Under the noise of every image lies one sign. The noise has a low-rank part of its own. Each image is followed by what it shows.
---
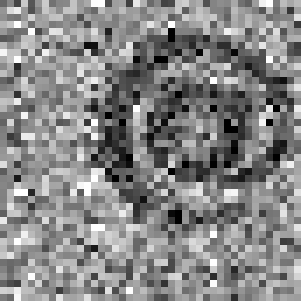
dark at sign
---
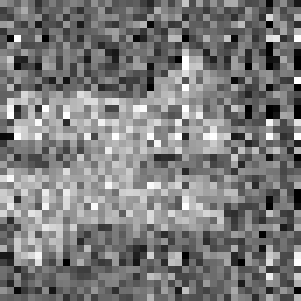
light not-equal sign
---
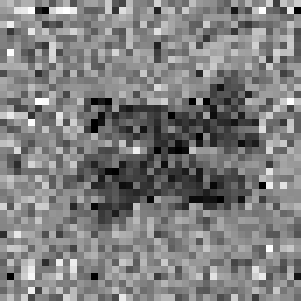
dark not-equal sign
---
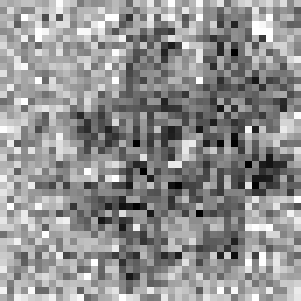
dark hash sign
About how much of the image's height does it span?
nearly all
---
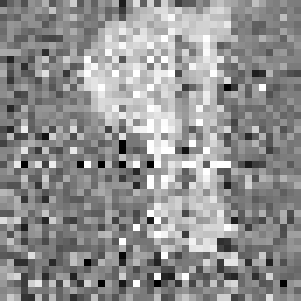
light pilcrow
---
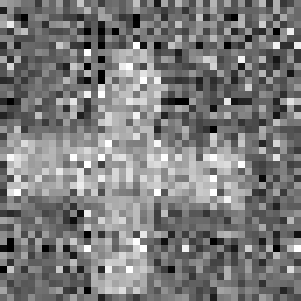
light plus sign
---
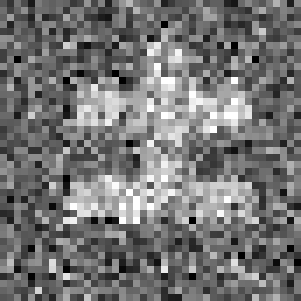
light plus-minus sign
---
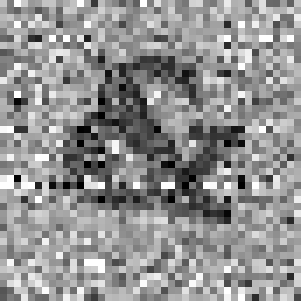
dark ampersand
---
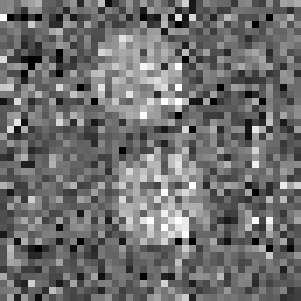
light colon
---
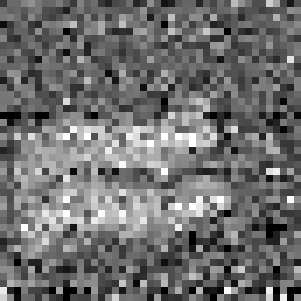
light approximately sign
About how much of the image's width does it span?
two thirds
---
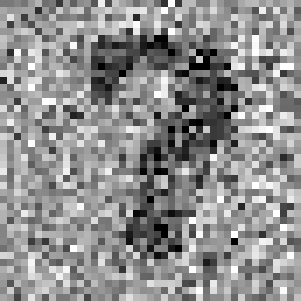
dark question mark
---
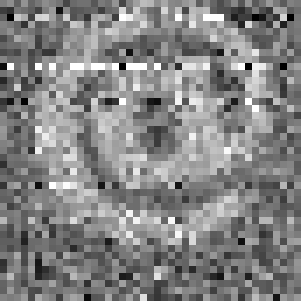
light at sign
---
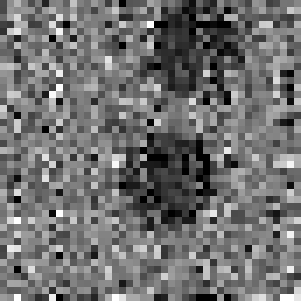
dark colon
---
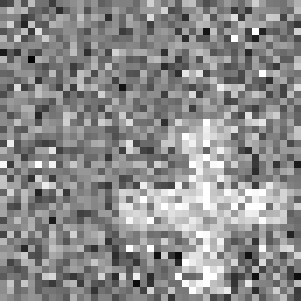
light plus sign
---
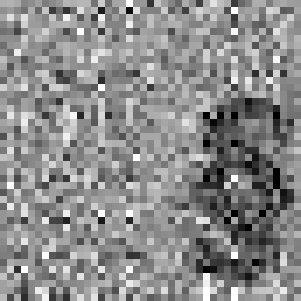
dark section sign
